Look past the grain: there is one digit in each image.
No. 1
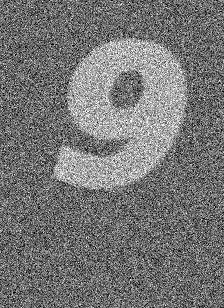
light 9
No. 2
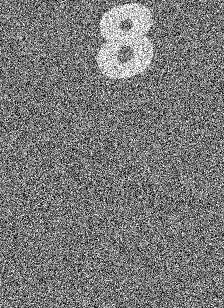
light 8, top middle
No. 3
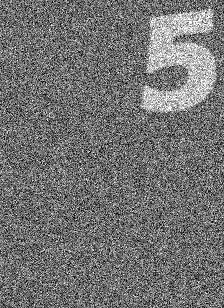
light 5, top right
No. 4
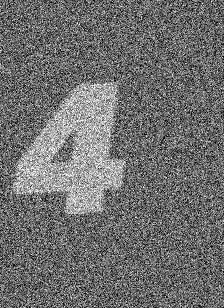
light 4
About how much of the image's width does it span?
half
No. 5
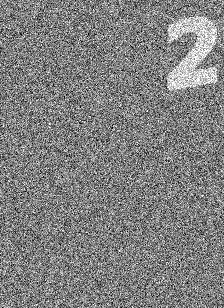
light 2, top right
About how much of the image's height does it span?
a quarter
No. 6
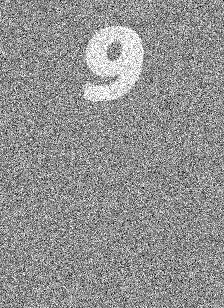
light 9, top middle
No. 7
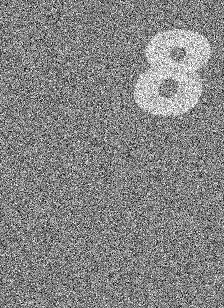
light 8, top right
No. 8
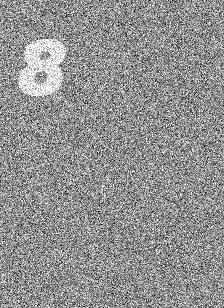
light 8, top left
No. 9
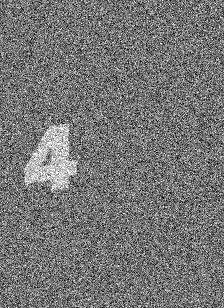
light 4, middle left
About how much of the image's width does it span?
a quarter
